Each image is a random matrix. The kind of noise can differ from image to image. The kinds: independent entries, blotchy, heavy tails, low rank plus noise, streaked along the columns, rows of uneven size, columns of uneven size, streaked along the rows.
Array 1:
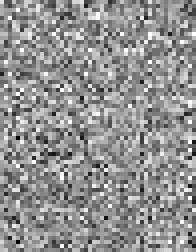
low rank plus noise
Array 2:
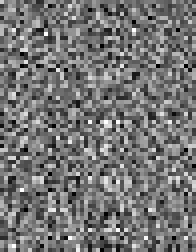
low rank plus noise
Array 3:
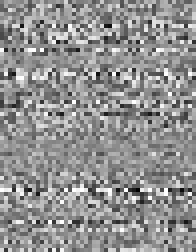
rows of uneven size
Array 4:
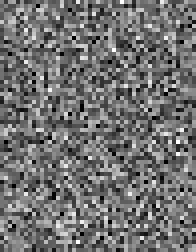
independent entries
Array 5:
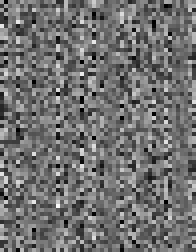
columns of uneven size
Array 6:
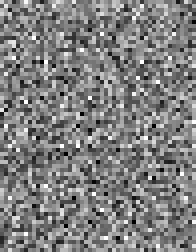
independent entries
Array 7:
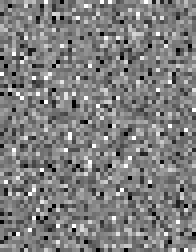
heavy tails
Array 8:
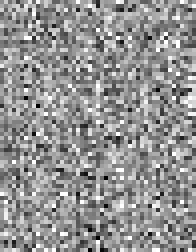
low rank plus noise
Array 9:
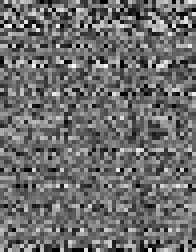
rows of uneven size
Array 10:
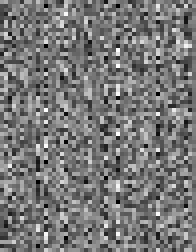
columns of uneven size
